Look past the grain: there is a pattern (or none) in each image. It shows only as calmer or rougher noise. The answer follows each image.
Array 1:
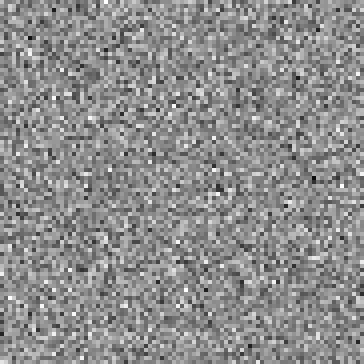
only noise
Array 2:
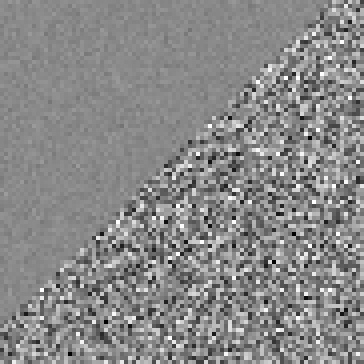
a sharp edge
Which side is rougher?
bottom right
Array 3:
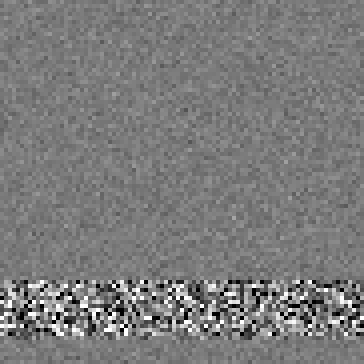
one horizontal stripe
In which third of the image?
bottom
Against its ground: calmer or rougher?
rougher
